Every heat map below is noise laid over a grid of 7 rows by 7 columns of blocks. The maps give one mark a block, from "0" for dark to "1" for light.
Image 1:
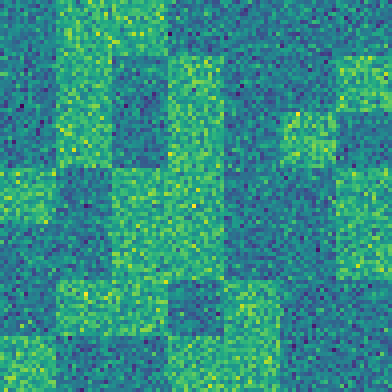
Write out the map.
0 1 1 0 0 0 0
0 1 0 1 0 0 1
0 1 0 1 0 1 0
1 0 1 1 0 0 1
0 0 1 1 0 0 1
0 1 1 0 1 0 0
1 0 0 1 1 0 0
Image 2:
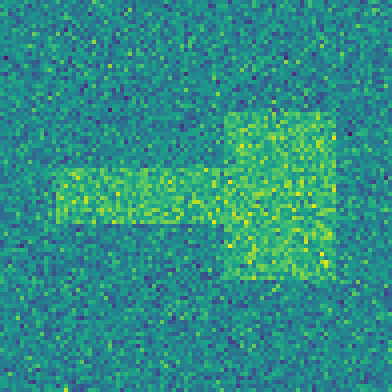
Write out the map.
0 0 0 0 0 0 0
0 0 0 0 0 0 0
0 0 0 0 1 1 0
0 1 1 1 1 1 0
0 0 0 0 1 1 0
0 0 0 0 0 0 0
0 0 0 0 0 0 0
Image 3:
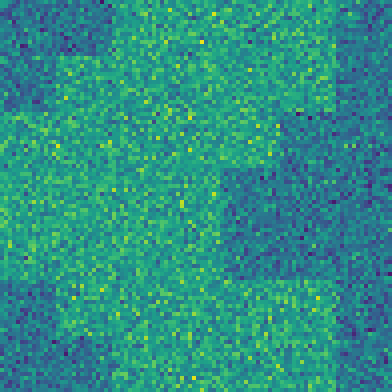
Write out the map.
0 0 1 1 1 1 0
0 1 1 1 1 1 0
1 1 1 1 1 0 0
1 1 1 1 0 0 0
1 1 1 1 0 0 0
0 1 1 1 1 1 0
0 0 1 1 1 1 0
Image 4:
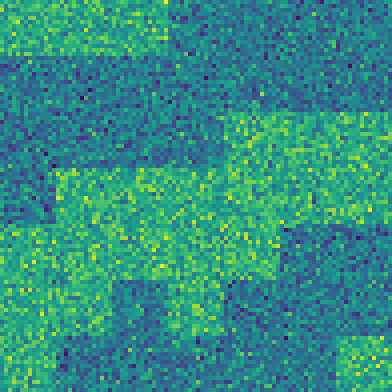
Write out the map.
1 1 1 0 0 0 0
0 0 0 0 0 0 0
0 0 0 0 1 1 1
0 1 1 1 1 1 1
1 1 1 1 1 0 0
1 1 0 1 0 0 0
1 0 0 0 0 0 1
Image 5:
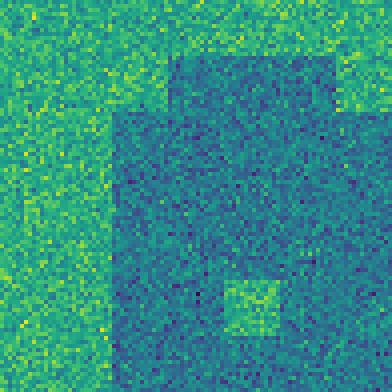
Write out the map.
1 1 1 1 1 1 1
1 1 1 0 0 0 1
1 1 0 0 0 0 0
1 1 0 0 0 0 0
1 1 0 0 0 0 0
1 1 0 0 1 0 0
1 1 0 0 0 0 0
